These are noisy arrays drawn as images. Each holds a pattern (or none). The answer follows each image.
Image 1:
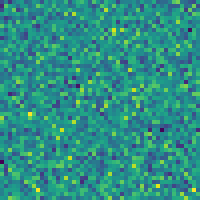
only noise
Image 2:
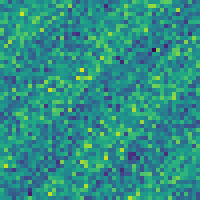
diagonal stripes
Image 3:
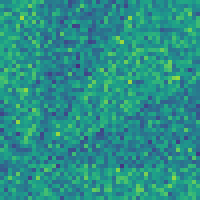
spokes from one point
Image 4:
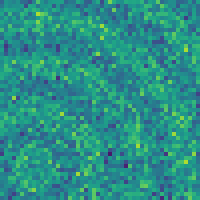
rings round one point
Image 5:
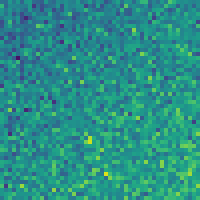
a smooth slope
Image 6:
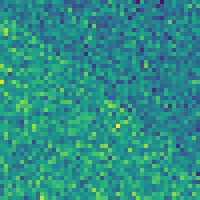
a sharp edge
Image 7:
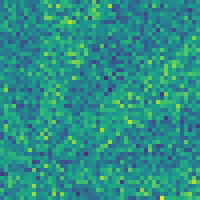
spokes from one point
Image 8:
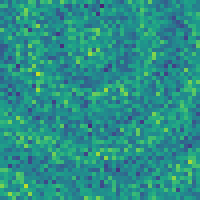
rings round one point
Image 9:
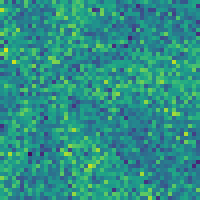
spokes from one point
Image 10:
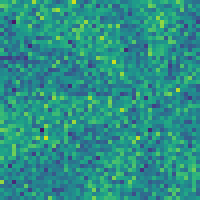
spokes from one point
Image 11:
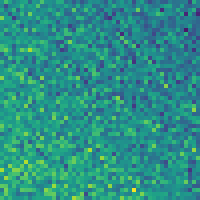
a smooth slope
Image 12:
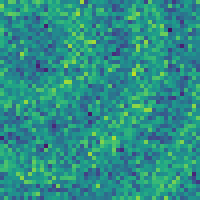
rings round one point
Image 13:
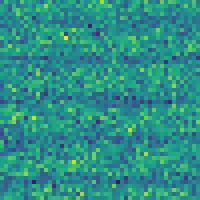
horizontal stripes
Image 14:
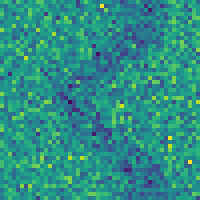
a wavy band
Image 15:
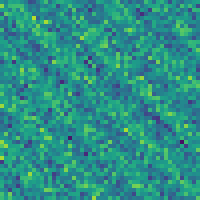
diagonal stripes
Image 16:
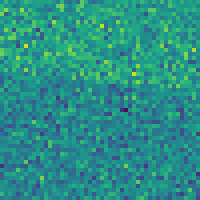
a sharp edge
